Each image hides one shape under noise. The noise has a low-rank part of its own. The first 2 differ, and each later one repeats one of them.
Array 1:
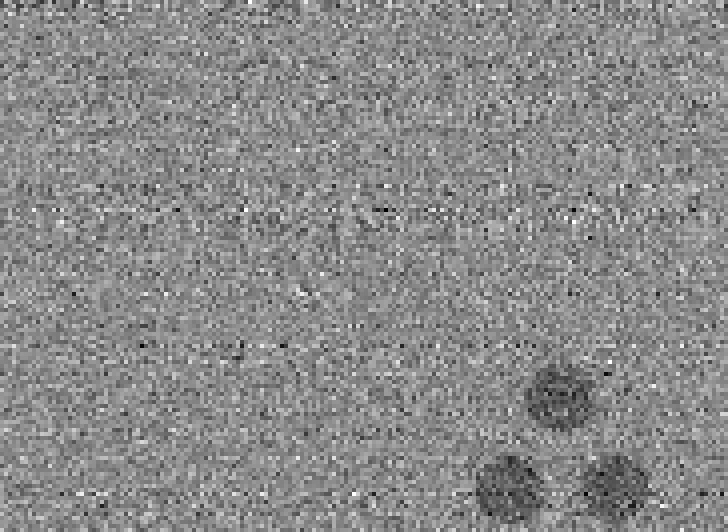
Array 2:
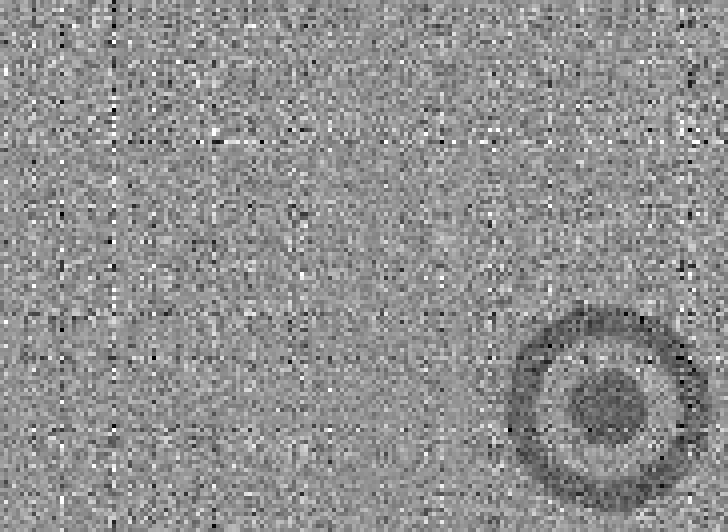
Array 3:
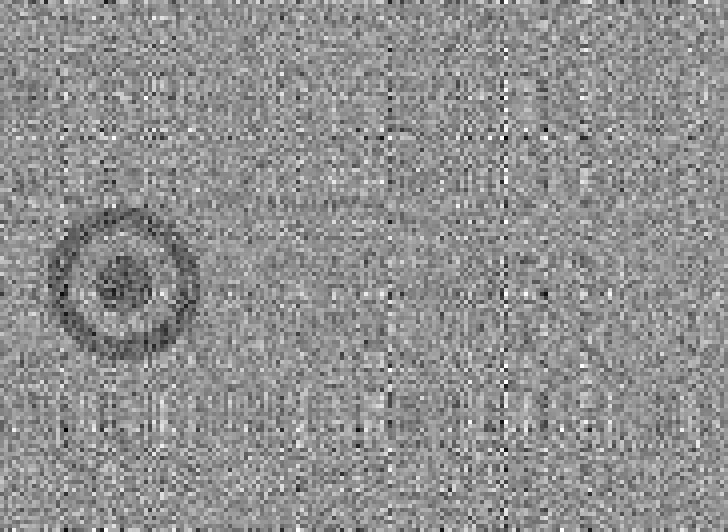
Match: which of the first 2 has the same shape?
2
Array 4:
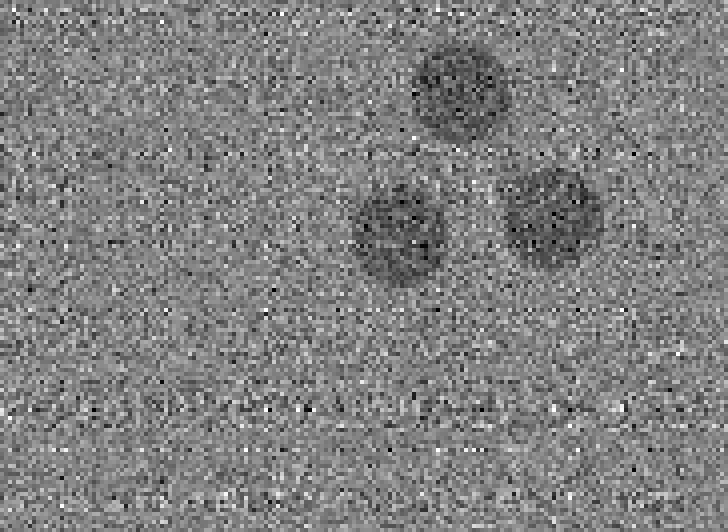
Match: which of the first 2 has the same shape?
1
